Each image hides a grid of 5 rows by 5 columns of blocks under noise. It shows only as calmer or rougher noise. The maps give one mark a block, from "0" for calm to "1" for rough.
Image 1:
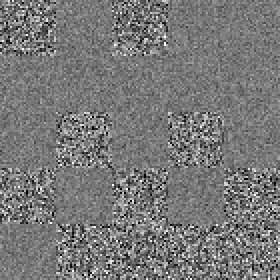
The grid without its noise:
1 0 1 0 0
0 0 0 0 0
0 1 0 1 0
1 0 1 0 1
0 1 1 1 1
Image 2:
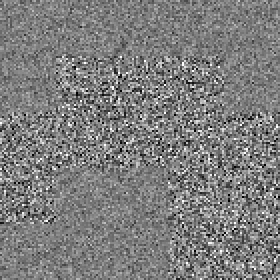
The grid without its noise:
0 0 0 0 0
0 1 1 1 0
1 1 1 1 1
1 0 0 1 1
0 0 0 1 1
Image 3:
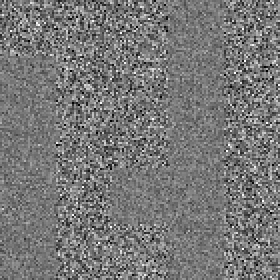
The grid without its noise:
1 1 1 0 1
0 1 1 0 1
0 1 1 0 1
0 1 0 0 1
0 1 1 0 1
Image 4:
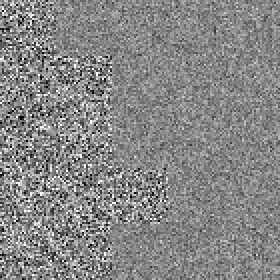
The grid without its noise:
1 0 0 0 0
1 1 0 0 0
1 1 0 0 0
1 1 1 0 0
1 1 0 0 0
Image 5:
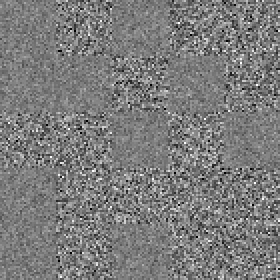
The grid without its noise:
0 1 0 1 1
0 0 1 0 1
1 1 0 1 0
0 1 1 1 1
0 1 0 1 1
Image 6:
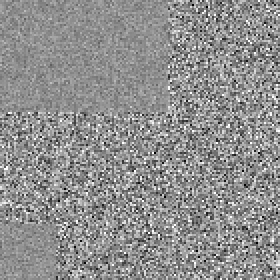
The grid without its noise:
0 0 0 1 1
0 0 0 1 1
1 1 1 1 1
1 1 1 1 1
0 1 1 1 1
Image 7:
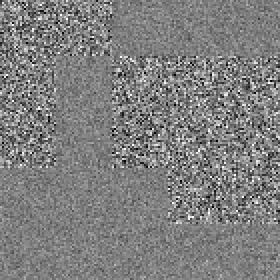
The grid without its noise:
1 1 0 0 0
1 0 1 1 1
1 0 1 1 1
0 0 0 1 1
0 0 0 0 0
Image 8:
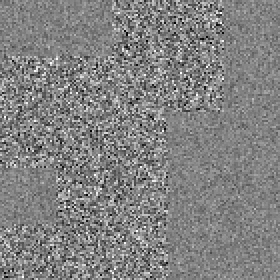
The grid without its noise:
0 0 1 1 0
1 1 1 1 0
1 1 1 0 0
0 1 1 0 0
1 1 1 0 0
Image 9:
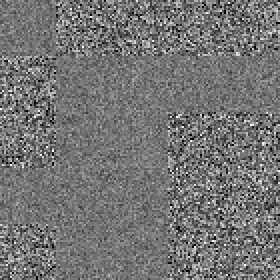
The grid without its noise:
0 1 1 1 1
1 0 0 0 0
1 0 0 1 1
0 0 0 1 1
1 0 0 1 1
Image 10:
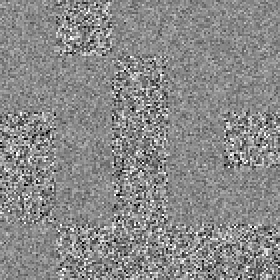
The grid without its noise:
0 1 0 0 0
0 0 1 0 0
1 0 1 0 1
1 0 1 0 0
0 1 1 1 1
